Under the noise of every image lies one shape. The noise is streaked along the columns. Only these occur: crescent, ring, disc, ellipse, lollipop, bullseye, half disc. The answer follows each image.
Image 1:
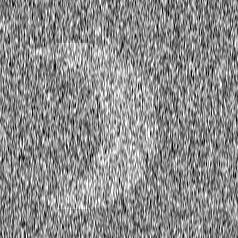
light crescent
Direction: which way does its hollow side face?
left
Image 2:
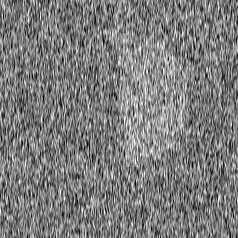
light half disc
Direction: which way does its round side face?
right
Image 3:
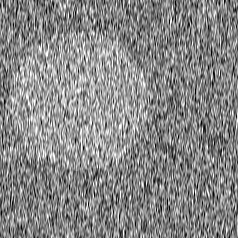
light disc
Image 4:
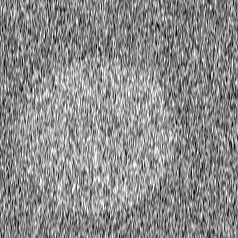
light disc
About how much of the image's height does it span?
two thirds
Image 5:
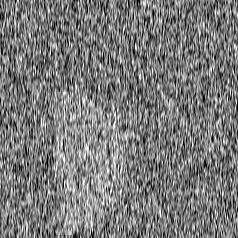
light half disc
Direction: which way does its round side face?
right
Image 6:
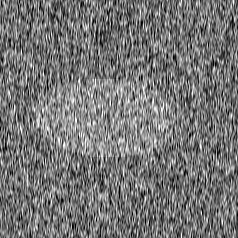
light ellipse
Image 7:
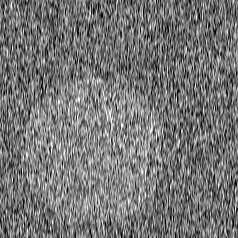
light disc
